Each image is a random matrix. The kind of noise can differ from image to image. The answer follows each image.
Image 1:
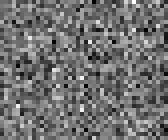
low rank plus noise
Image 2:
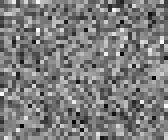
independent entries
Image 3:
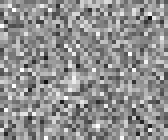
independent entries
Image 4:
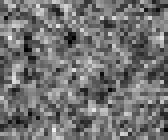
blotchy
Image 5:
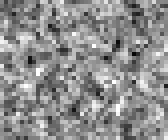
blotchy
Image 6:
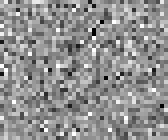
heavy tails
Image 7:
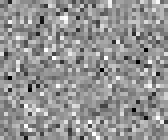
heavy tails
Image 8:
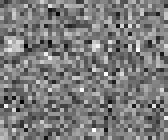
low rank plus noise
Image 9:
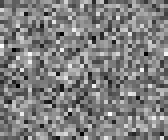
independent entries
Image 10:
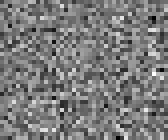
low rank plus noise
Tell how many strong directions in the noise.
two
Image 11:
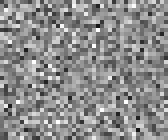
independent entries
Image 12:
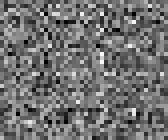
low rank plus noise
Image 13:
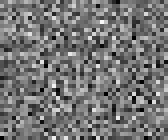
low rank plus noise
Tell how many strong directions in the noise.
three or four
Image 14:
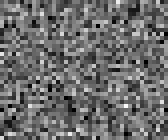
low rank plus noise
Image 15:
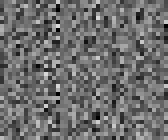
columns of uneven size
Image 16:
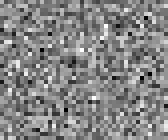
independent entries
